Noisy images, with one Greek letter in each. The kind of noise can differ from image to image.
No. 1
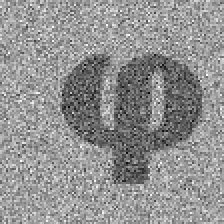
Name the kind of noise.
low rank plus noise
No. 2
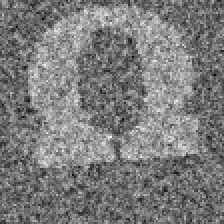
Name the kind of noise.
blotchy
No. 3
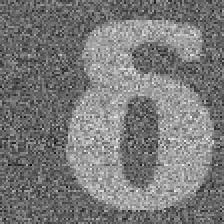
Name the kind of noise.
rows of uneven size
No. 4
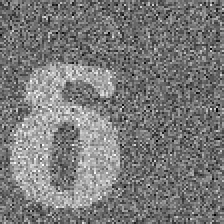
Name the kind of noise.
low rank plus noise
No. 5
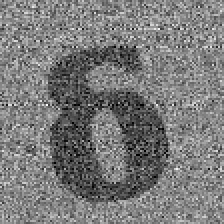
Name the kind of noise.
rows of uneven size
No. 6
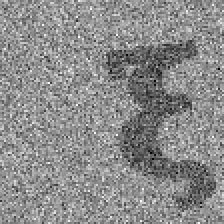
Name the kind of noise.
independent entries
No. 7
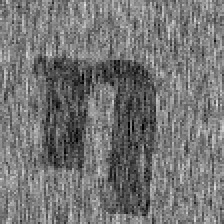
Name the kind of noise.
streaked along the columns
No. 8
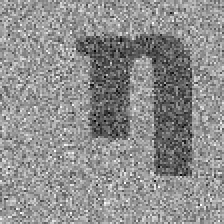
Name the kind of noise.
low rank plus noise
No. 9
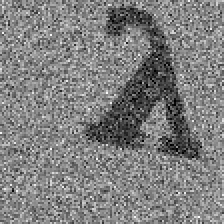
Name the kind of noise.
independent entries
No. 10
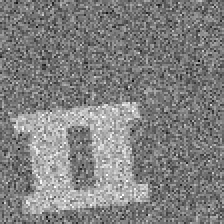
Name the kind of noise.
independent entries
